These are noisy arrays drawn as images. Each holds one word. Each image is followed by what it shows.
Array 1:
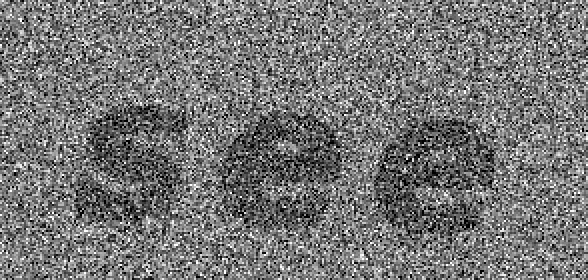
see
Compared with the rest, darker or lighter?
darker
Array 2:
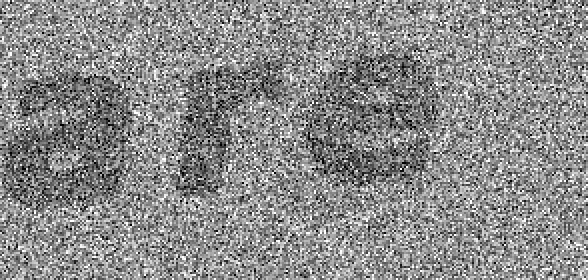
are
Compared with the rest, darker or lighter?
darker
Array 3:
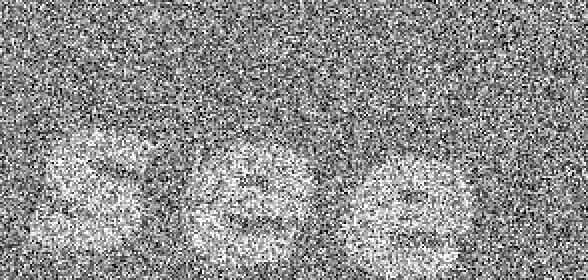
see
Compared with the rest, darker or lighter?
lighter
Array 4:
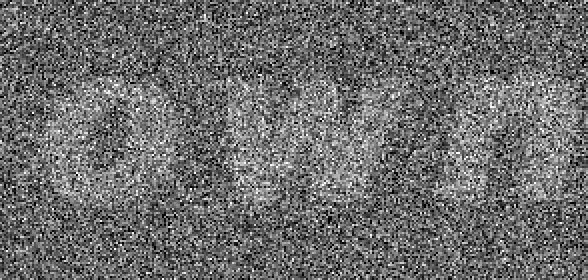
own
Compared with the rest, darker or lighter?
lighter
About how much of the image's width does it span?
nearly all
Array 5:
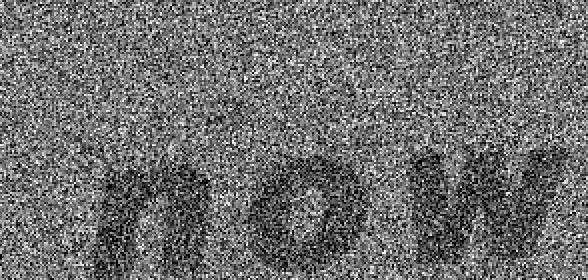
now
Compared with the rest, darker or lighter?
darker
